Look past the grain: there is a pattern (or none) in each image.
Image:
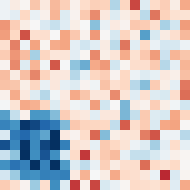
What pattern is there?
one block
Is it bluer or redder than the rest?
bluer
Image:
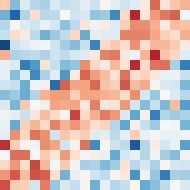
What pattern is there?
a diagonal band
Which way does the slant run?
bottom left to top right
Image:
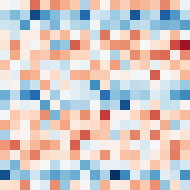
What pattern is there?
bands of rows
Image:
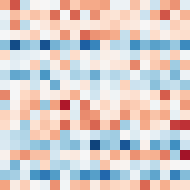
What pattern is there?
bands of rows
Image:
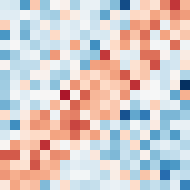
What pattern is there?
a diagonal band
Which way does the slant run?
bottom left to top right
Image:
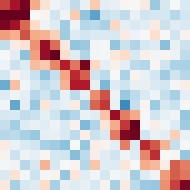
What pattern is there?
blocks along the diagonal
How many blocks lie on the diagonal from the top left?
7
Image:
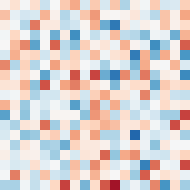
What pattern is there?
only noise
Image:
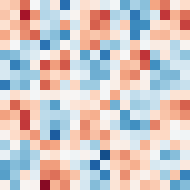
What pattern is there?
a checkerboard
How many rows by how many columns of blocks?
4 by 5
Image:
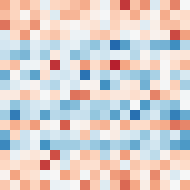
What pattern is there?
bands of rows
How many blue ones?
4
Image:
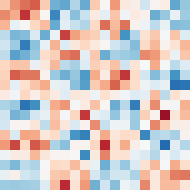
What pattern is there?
a checkerboard
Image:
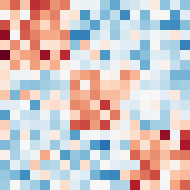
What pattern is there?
blocks along the diagonal
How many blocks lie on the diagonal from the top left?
3
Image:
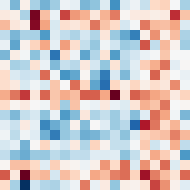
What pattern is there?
bands of rows crossing bands of columns
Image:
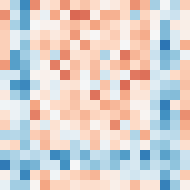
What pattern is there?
bands of rows crossing bands of columns
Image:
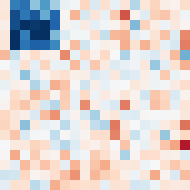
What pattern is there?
one block
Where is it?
top left
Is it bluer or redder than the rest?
bluer
